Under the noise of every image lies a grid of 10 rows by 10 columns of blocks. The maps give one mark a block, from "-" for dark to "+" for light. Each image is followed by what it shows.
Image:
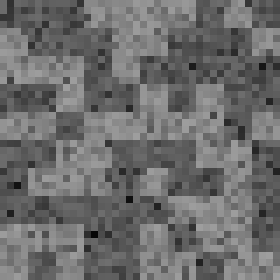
- - - + + + + - + -
+ - - - + + - - - +
+ + + - + - - - - -
- - + - - + - + - -
+ + - + + + + + - +
- - + + - - - + + -
- + + + - + - - + -
- - - - - - + + + -
+ + + - - + - + + -
+ - + - - + + - + +
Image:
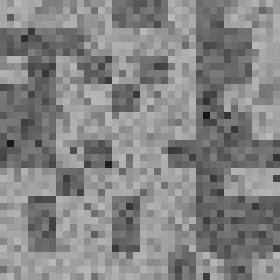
+ + + + - - + - + +
- - - + + + + - - +
+ - + - + - + - - +
- - + + - + + - + +
- - + + + + + - - +
- - + - + + - - - -
+ + - + + + + - + +
+ - + + - + + - - -
+ - + + - + + - - -
+ + + + + + - + - +
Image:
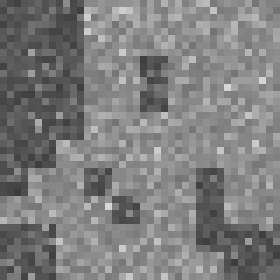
- - - + + + + + + +
- - - + + + + + + +
- - - + + - + + + +
- - - + + - + + + +
- - - + + + + + + +
- - + + + + + + + +
- + + - + + + - + +
+ + + + - + + - + +
- - + + + + + - - -
- - + + + + + + - -
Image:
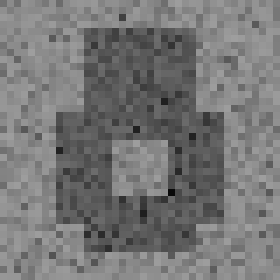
+ + + + + + + + + +
+ + + - - - - + + +
+ + + - - - - + + +
+ + + - - - - + + +
+ + - - - - - - + +
+ + - - + + - - + +
+ + - - + + - - + +
+ + - - - - - - + +
+ + + - - - - + + +
+ + + + + + + + + +
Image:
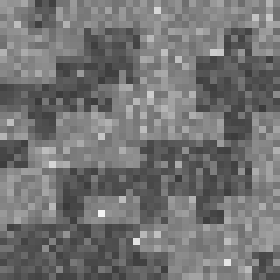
+ - + + + + + + + +
+ + + - - + + + - +
+ + - - - + + - - -
- - - - + + + - - -
+ - + + + + + + - +
- + + + + - - - - +
+ + - - - - - - - +
+ + - + + - + - + +
- - - - - + + + + +
- - - - - - + + + -
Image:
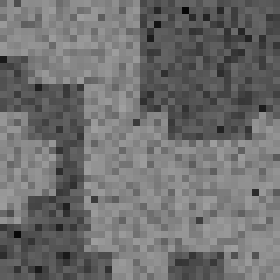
+ + + + + - - - - -
+ + + + + - - - - -
- + + + + - - - - -
- - - + + - - - - -
+ - - + + + - - - +
+ + - + + + + + + +
+ + - + + + + + + +
+ - - + + + + + + +
- - - + + + + + + +
- - - - + + - - + +
